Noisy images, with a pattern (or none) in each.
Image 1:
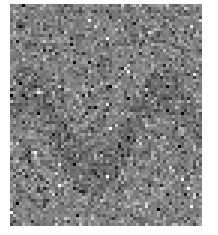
a wavy band
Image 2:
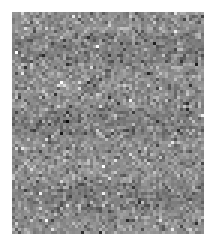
horizontal stripes
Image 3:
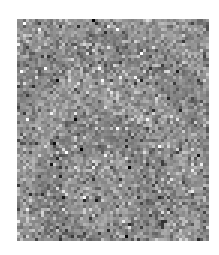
rings round one point
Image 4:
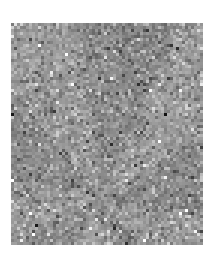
spokes from one point
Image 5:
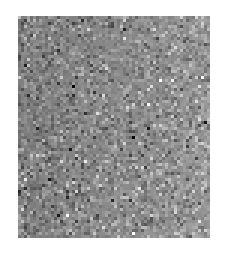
a smooth slope
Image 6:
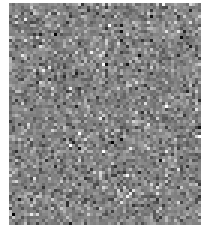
only noise
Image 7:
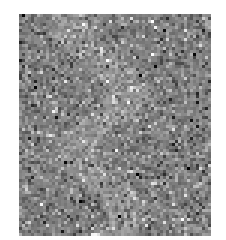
a wavy band
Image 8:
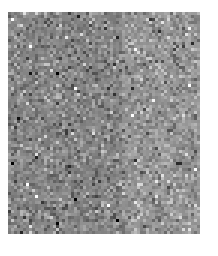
a sharp edge
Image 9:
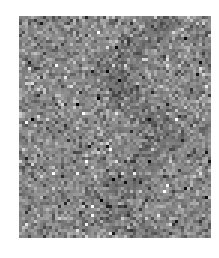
a wavy band
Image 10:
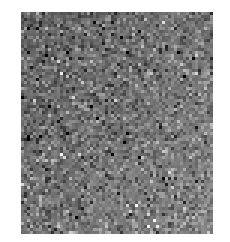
a smooth slope
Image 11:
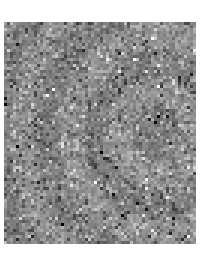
rings round one point
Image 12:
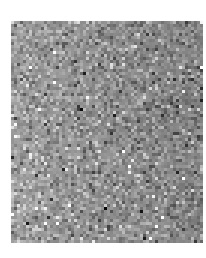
a smooth slope
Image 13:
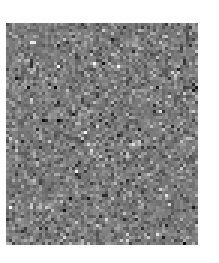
only noise
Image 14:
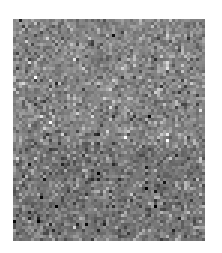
a sharp edge
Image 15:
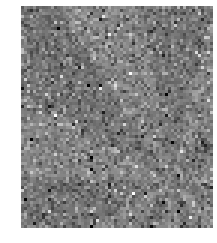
spokes from one point
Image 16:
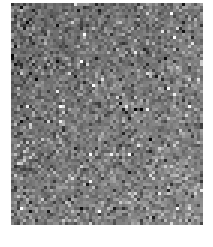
a smooth slope
